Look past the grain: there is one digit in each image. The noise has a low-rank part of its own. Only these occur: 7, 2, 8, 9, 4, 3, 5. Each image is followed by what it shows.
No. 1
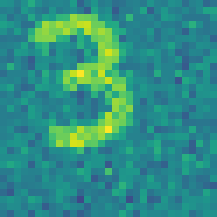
3
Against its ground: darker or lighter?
lighter
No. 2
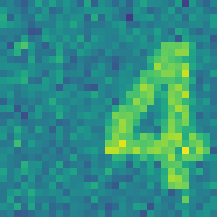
4
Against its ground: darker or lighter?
lighter
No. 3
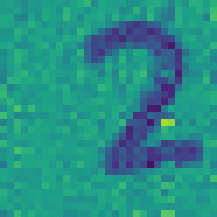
2
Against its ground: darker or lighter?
darker
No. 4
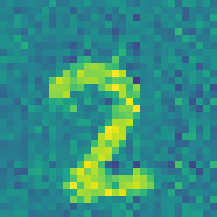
2
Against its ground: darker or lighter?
lighter
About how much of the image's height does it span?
two thirds
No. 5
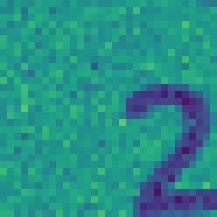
2
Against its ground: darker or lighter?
darker
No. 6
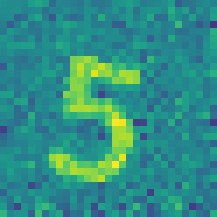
5
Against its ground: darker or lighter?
lighter
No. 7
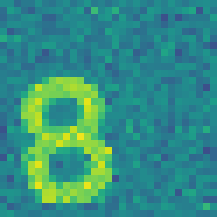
8
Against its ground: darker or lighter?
lighter
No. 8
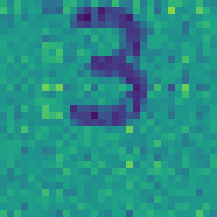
3
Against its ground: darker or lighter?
darker
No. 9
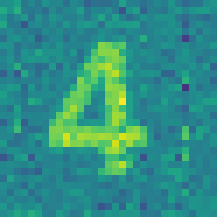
4
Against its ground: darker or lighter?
lighter
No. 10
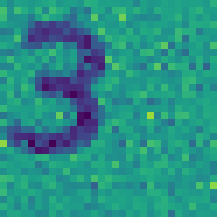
3
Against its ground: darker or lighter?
darker
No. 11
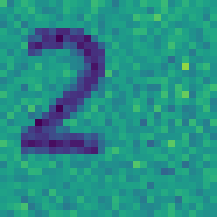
2
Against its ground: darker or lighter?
darker
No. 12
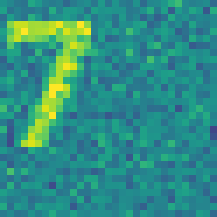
7
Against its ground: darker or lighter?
lighter
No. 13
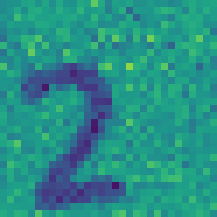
2
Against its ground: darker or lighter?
darker
